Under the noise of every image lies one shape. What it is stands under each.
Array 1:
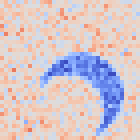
crescent
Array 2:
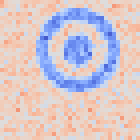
bullseye
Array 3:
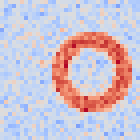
ring
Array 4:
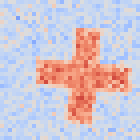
cross
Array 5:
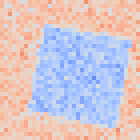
square
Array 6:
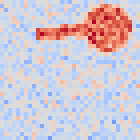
lollipop
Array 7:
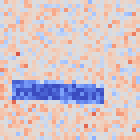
bar
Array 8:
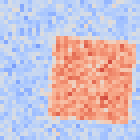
square
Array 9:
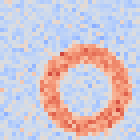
ring
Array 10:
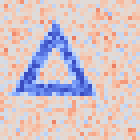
triangle frame
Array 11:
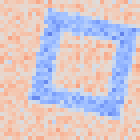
square frame
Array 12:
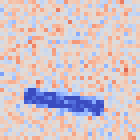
bar
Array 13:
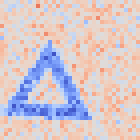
triangle frame
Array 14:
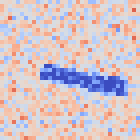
bar
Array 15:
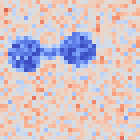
dumbbell
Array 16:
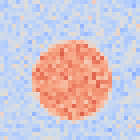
disc
